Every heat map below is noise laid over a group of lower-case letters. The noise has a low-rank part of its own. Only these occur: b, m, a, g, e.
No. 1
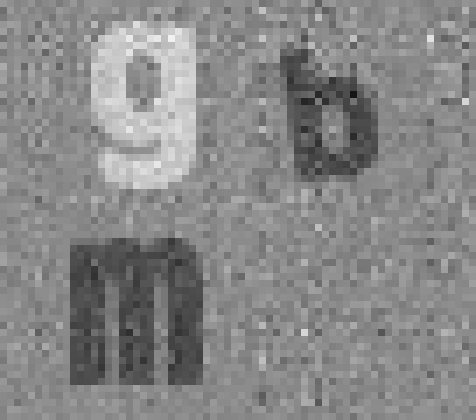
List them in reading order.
top left: light g; top right: dark b; bottom left: dark m
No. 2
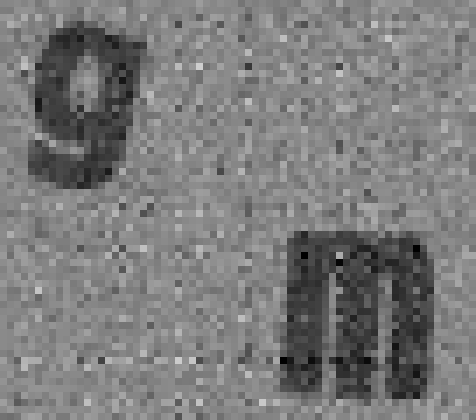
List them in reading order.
top left: dark g; bottom right: dark m
